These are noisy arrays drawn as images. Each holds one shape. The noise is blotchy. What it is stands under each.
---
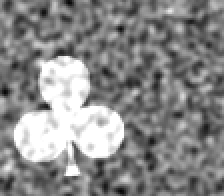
light club
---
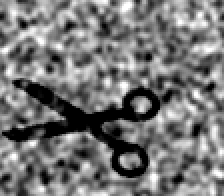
dark pair of scissors
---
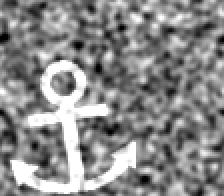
light anchor
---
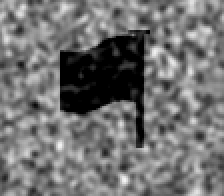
dark flag
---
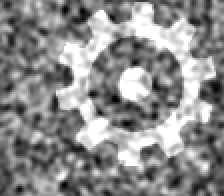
light gear
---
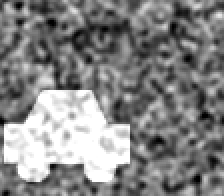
light car
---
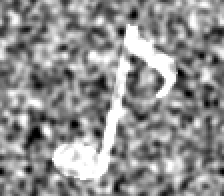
light musical note
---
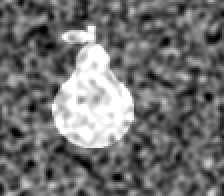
light pear
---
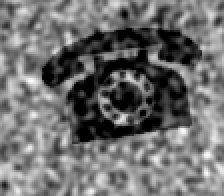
dark telephone
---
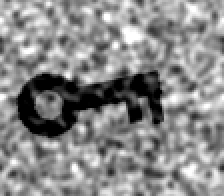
dark key
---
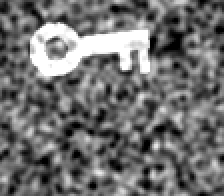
light key
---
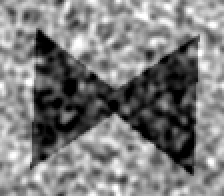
dark bow tie
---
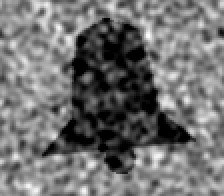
dark bell
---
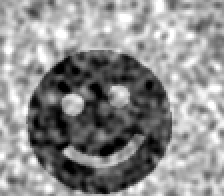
dark smiling face
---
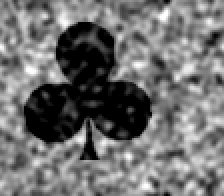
dark club
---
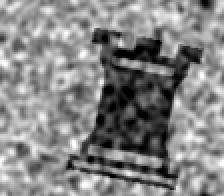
dark chess rook
